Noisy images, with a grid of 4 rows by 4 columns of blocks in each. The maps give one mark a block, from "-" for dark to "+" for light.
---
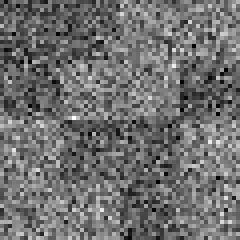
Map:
--++
-++-
+--+
++-+
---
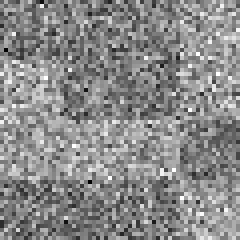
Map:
---+
+--+
+++-
---+
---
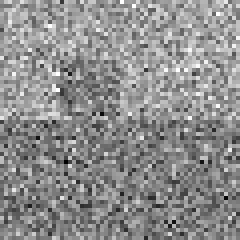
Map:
++++
+-++
----
----
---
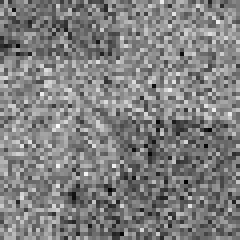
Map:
--++
++++
++--
+---
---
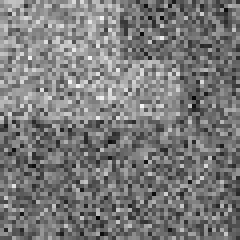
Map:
++--
+++-
----
----
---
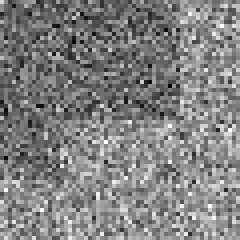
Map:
---+
---+
-+++
++++
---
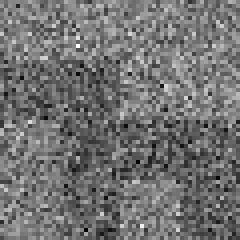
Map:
++++
--++
+---
+-+-
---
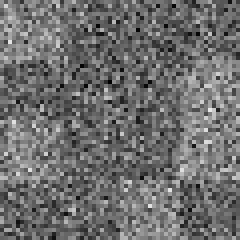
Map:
+---
---+
+--+
--+-
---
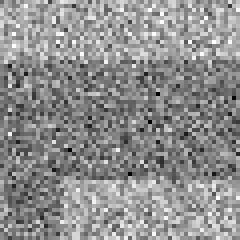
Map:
++++
----
----
-+++
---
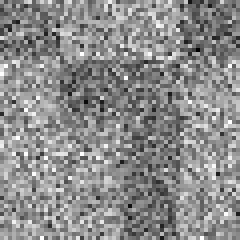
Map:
-++-
+--+
++-+
++-+
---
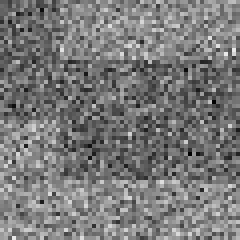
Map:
-+++
----
+---
++++
